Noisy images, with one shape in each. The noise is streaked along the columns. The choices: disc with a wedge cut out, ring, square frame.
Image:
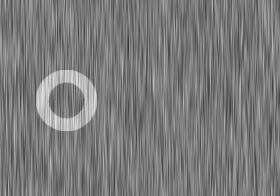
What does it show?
light ring, middle left
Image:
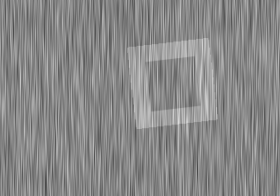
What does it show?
light square frame
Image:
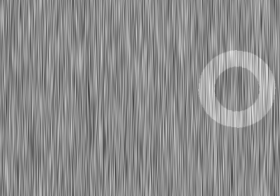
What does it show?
light ring, middle right
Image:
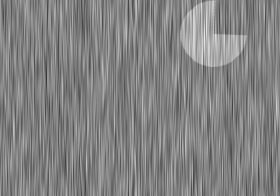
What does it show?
light disc with a wedge cut out, top right
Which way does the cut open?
up and right
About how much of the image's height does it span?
a third
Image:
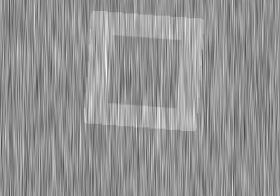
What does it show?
light square frame
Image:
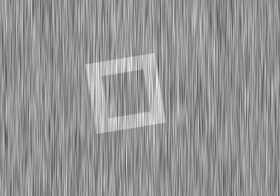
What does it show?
light square frame, centre
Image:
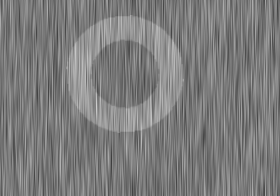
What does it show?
light ring
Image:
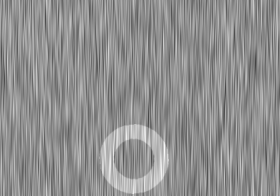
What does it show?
light ring, bottom middle
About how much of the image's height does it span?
a third
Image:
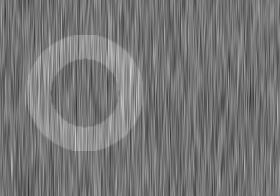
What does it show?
light ring
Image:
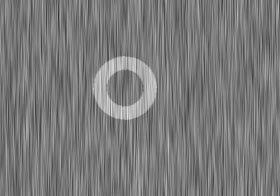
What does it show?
light ring, centre
